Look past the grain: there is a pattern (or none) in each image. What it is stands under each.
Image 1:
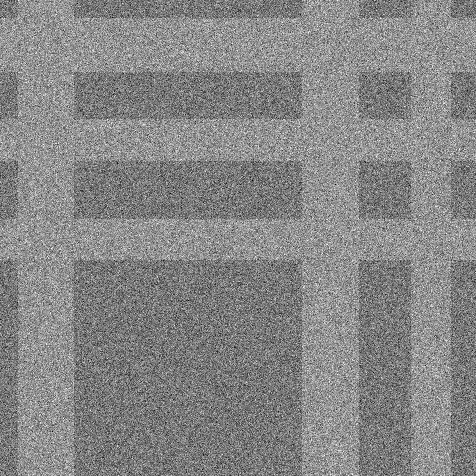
bands of rows crossing bands of columns
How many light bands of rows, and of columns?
3 and 3
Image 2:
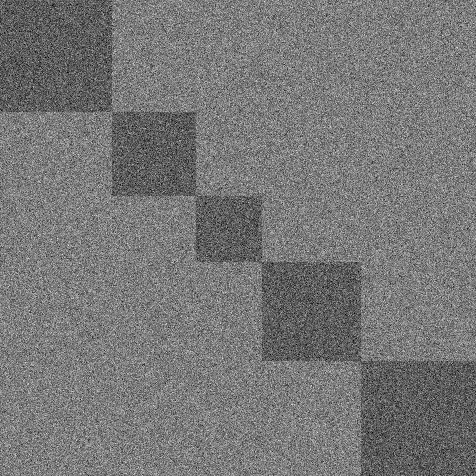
blocks along the diagonal
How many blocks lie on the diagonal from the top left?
5
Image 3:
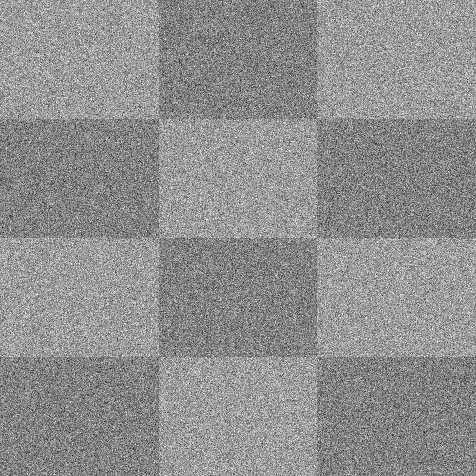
a checkerboard
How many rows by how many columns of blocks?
4 by 3
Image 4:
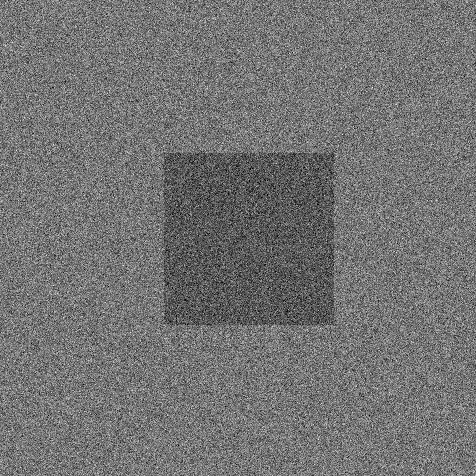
one block
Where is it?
centre
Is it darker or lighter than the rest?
darker
